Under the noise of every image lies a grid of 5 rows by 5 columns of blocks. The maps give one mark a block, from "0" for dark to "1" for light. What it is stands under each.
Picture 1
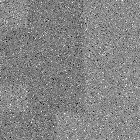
1 0 0 1 1
0 0 0 1 1
0 0 0 1 1
1 0 0 1 1
0 0 1 1 1
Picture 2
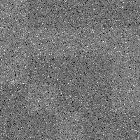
1 0 0 0 0
1 1 1 1 1
1 0 0 0 1
0 1 0 0 1
0 0 1 0 0
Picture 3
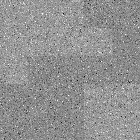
1 1 1 0 0
1 1 1 1 0
1 0 0 0 0
0 0 0 1 1
0 0 0 1 1
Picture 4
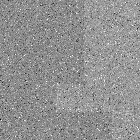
0 0 0 1 1
0 0 0 1 1
0 0 0 1 1
0 0 1 1 1
0 0 0 0 1
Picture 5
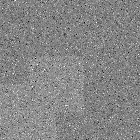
0 0 0 0 0
0 0 0 0 0
0 1 1 0 0
1 1 1 0 0
1 1 0 0 0
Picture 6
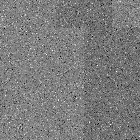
1 1 0 0 1
1 1 1 0 0
1 1 1 0 0
1 1 1 0 0
1 1 1 0 0
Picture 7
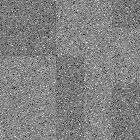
0 0 1 1 0
0 0 1 1 1
1 1 0 1 1
1 1 0 1 0
1 1 0 1 0
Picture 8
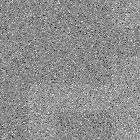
0 0 0 0 1
0 0 0 0 0
0 0 0 0 1
0 1 1 1 1
0 1 0 0 1
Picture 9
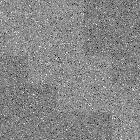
1 1 1 0 0
1 1 1 0 0
0 1 1 1 0
0 0 1 1 1
0 0 0 0 1
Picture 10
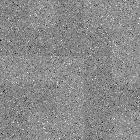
0 1 0 1 1
0 0 0 0 1
1 1 1 0 1
0 0 1 0 0
0 1 1 0 1
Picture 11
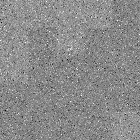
1 1 1 1 0
1 0 1 0 0
1 0 0 0 0
0 0 0 0 0
0 0 0 0 1
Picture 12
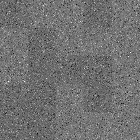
0 1 1 0 1
1 0 1 1 1
1 0 0 0 1
0 0 1 0 1
0 0 1 1 1
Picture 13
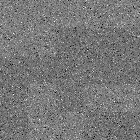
1 1 1 1 1
1 1 0 0 0
0 0 0 0 0
0 1 0 1 1
0 1 1 0 0
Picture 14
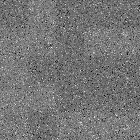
0 1 0 0 0
1 1 0 1 1
1 0 0 0 0
1 1 0 0 0
1 0 1 1 1
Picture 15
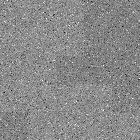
1 1 1 0 0
1 1 1 0 0
1 1 0 0 0
1 1 1 1 0
0 1 1 1 1
